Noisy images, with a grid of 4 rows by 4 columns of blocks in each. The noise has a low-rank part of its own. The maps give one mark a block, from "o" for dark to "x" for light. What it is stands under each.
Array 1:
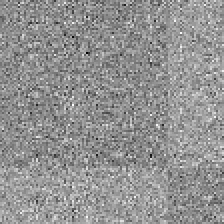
ooox
ooox
ooox
xxxo
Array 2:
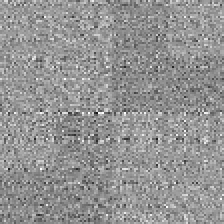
xxox
xxoo
xoxx
ooxx
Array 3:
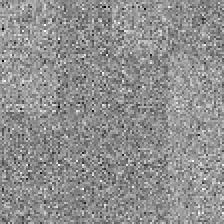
xoxo
xoox
ooox
ooox
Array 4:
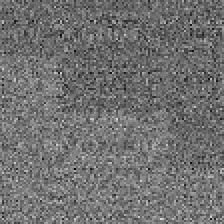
oooo
xooo
xxxo
xxxx
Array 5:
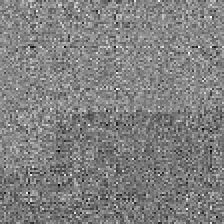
xxxx
xxxx
xooo
oooo
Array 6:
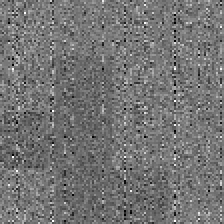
xxxx
xoxx
ooxx
xoox
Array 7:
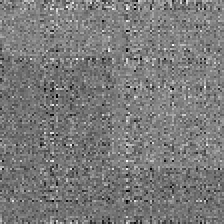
xxxx
ooxx
ooxx
oooo
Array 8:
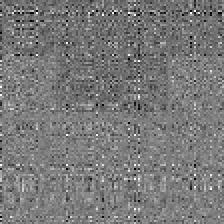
oooo
xoox
xxxx
xxxx
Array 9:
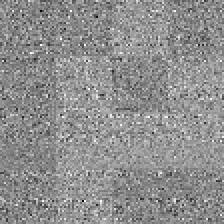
ooxo
oxox
oxxx
oxoo
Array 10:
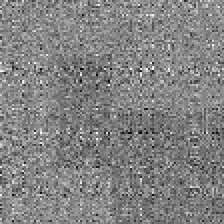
xxxx
xoxx
xooo
xxoo
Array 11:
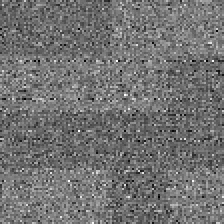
ooxx
xxxo
oooo
xxox
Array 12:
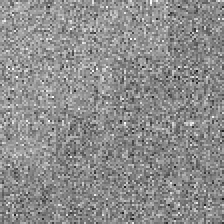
xxxo
xxoo
xooo
oooo
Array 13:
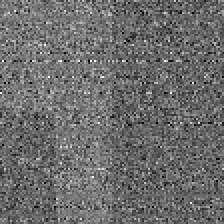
xxoo
xxoo
oxoo
oxoo
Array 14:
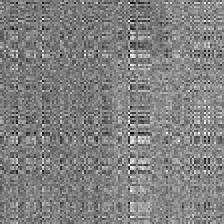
ooox
ooxx
ooxx
ooxx
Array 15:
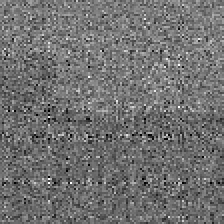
xxxx
oxxx
oooo
oooo
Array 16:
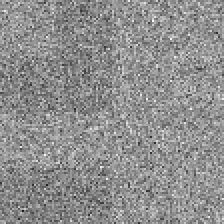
xoxx
ooxx
xxxx
ooxx
